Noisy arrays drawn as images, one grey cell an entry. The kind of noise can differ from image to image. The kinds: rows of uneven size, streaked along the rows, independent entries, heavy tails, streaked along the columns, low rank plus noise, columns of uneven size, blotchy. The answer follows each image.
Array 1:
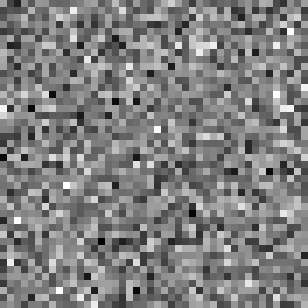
independent entries
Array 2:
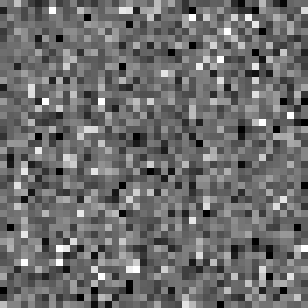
heavy tails
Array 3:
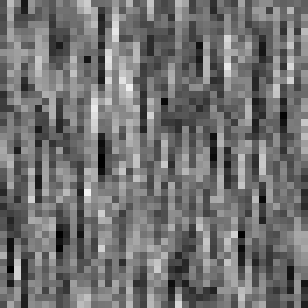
streaked along the columns
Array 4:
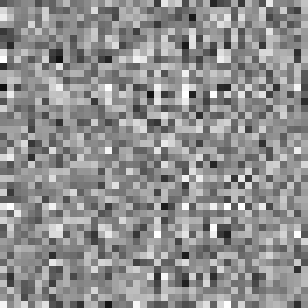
low rank plus noise
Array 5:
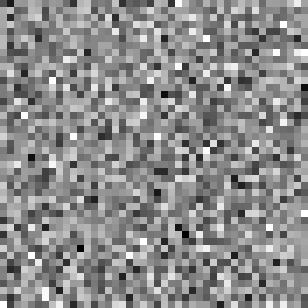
independent entries
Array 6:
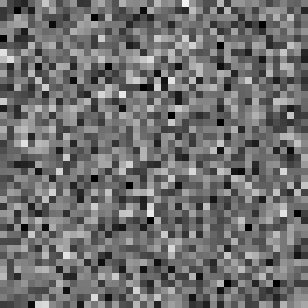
independent entries
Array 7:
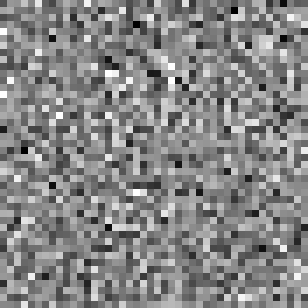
independent entries
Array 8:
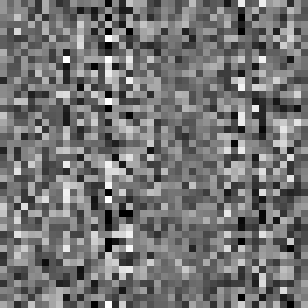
columns of uneven size
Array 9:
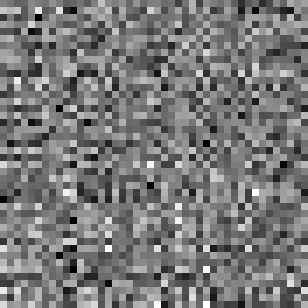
low rank plus noise
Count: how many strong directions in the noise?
one
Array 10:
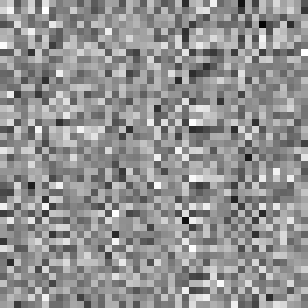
low rank plus noise
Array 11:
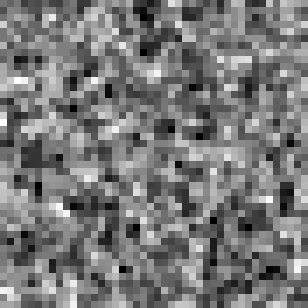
blotchy
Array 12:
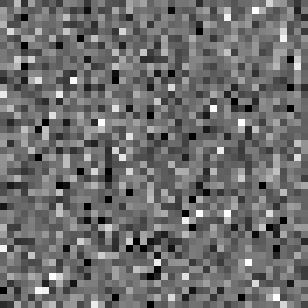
heavy tails
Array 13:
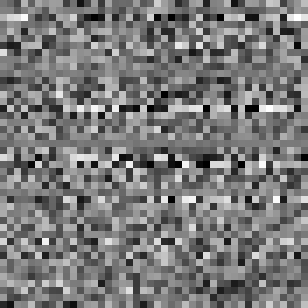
rows of uneven size
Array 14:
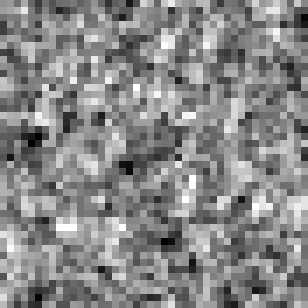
blotchy
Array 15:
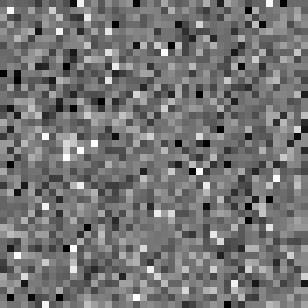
heavy tails
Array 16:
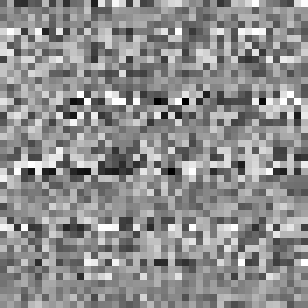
rows of uneven size
